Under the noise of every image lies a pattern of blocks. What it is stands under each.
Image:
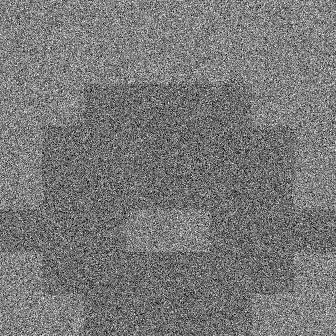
left and right mirror each other
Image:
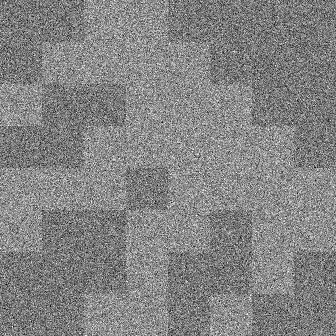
mirrored about the diagonal from the bottom left
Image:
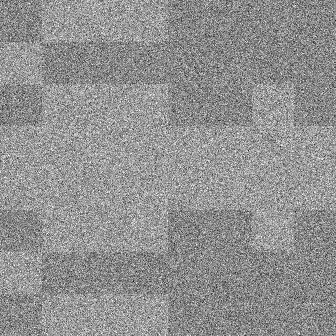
top and bottom mirror each other
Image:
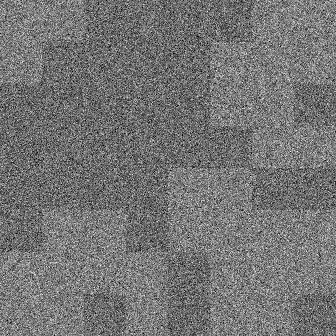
mirrored about the diagonal from the top left
